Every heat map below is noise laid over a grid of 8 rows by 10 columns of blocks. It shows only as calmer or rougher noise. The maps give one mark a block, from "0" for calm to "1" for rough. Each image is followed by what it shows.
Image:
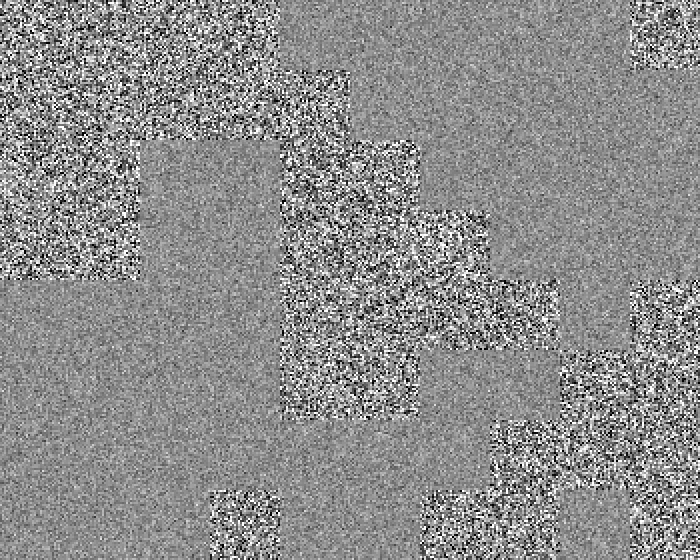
1 1 1 1 0 0 0 0 0 1
1 1 1 1 1 0 0 0 0 0
1 1 0 0 1 1 0 0 0 0
1 1 0 0 1 1 1 0 0 0
0 0 0 0 1 1 1 1 0 1
0 0 0 0 1 1 0 0 1 1
0 0 0 0 0 0 0 1 1 1
0 0 0 1 0 0 1 1 0 1
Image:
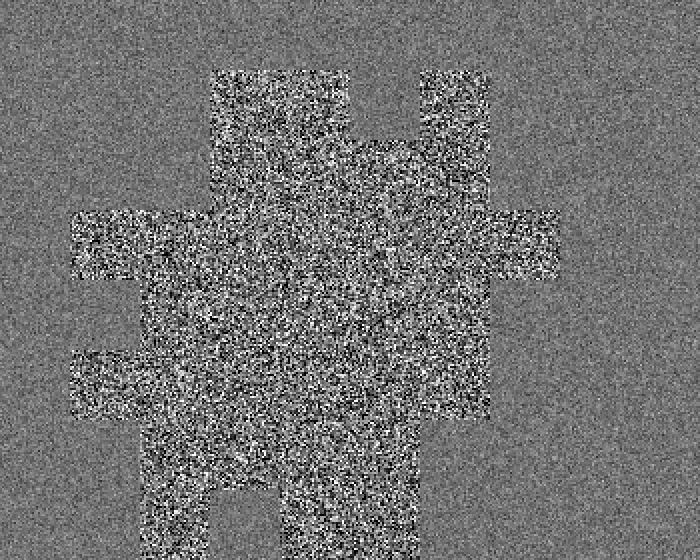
0 0 0 0 0 0 0 0 0 0
0 0 0 1 1 0 1 0 0 0
0 0 0 1 1 1 1 0 0 0
0 1 1 1 1 1 1 1 0 0
0 0 1 1 1 1 1 0 0 0
0 1 1 1 1 1 1 0 0 0
0 0 1 1 1 1 0 0 0 0
0 0 1 0 1 1 0 0 0 0
